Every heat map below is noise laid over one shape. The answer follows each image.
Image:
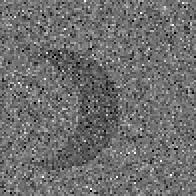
crescent
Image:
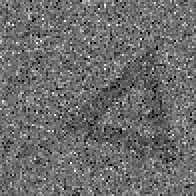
triangle frame
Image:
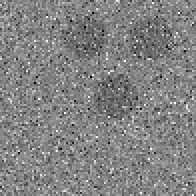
three dots
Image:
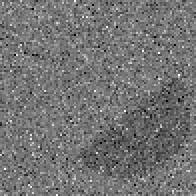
half disc
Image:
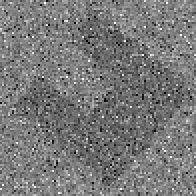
square with a notch
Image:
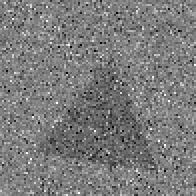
triangle
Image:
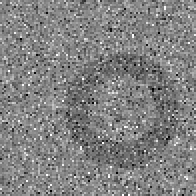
ring
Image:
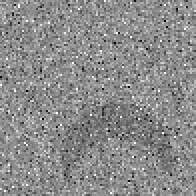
crescent
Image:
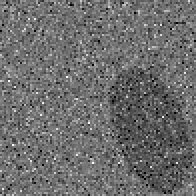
ellipse
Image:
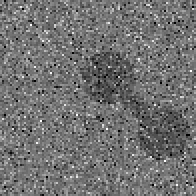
dumbbell
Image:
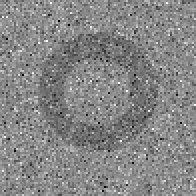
ring
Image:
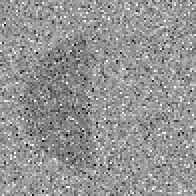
half disc
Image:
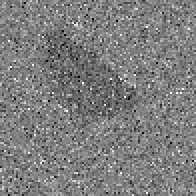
half disc
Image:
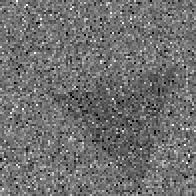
triangle
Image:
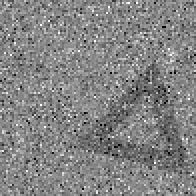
triangle frame
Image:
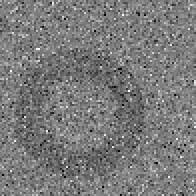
ring
